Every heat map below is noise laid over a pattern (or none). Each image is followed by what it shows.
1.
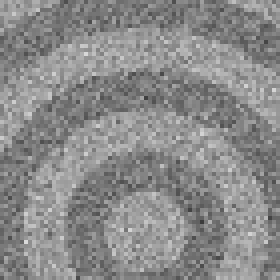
rings round one point
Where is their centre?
bottom middle
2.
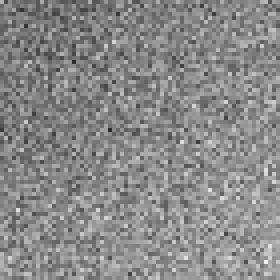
a smooth slope
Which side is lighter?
bottom right
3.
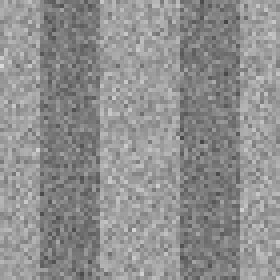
vertical stripes
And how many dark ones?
2
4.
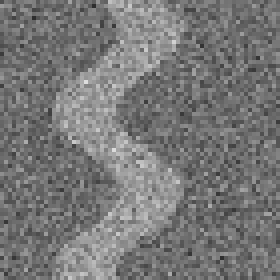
a wavy band
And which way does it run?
top to bottom
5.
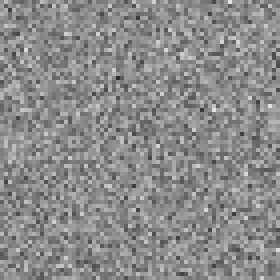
only noise
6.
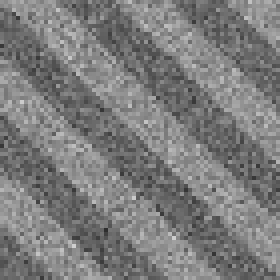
diagonal stripes
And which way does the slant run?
top left to bottom right
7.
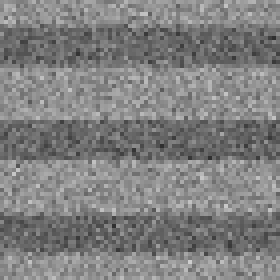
horizontal stripes
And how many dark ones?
3
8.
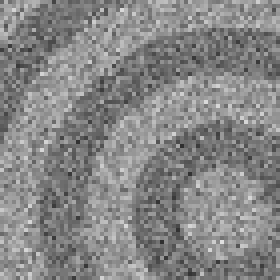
rings round one point
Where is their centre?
bottom right
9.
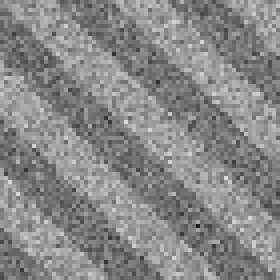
diagonal stripes
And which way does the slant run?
top left to bottom right
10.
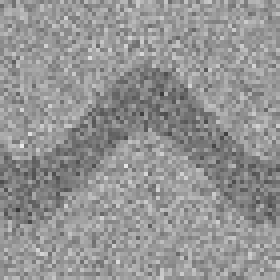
a wavy band
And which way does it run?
left to right
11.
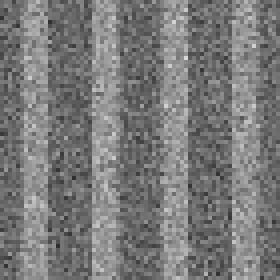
vertical stripes
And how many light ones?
4
